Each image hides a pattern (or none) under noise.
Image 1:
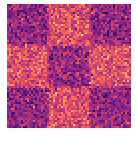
a checkerboard
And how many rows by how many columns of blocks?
3 by 3
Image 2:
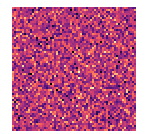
only noise
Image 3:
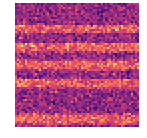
bands of rows
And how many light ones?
5
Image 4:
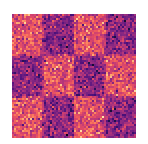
a checkerboard
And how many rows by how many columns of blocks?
3 by 4
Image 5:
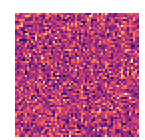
only noise
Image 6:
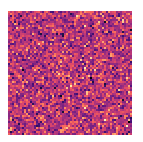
only noise
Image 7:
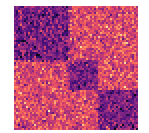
blocks along the diagonal
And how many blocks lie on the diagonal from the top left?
3
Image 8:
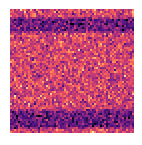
bands of rows
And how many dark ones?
2
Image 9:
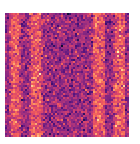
bands of columns
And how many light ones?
4
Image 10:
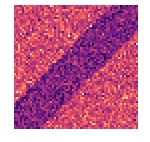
a diagonal band
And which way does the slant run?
bottom left to top right
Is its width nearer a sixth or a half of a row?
a half
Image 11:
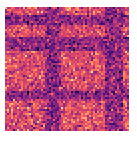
bands of rows crossing bands of columns
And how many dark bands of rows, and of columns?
3 and 2
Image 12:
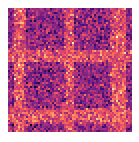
bands of rows crossing bands of columns
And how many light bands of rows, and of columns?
2 and 3
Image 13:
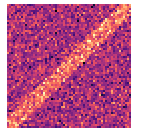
a diagonal band
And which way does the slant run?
bottom left to top right
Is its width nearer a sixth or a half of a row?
a sixth
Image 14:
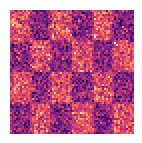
a checkerboard
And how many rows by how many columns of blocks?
4 by 6
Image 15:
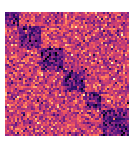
blocks along the diagonal
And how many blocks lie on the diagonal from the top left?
6
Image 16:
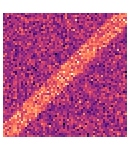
a diagonal band
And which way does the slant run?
bottom left to top right
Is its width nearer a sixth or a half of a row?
a sixth
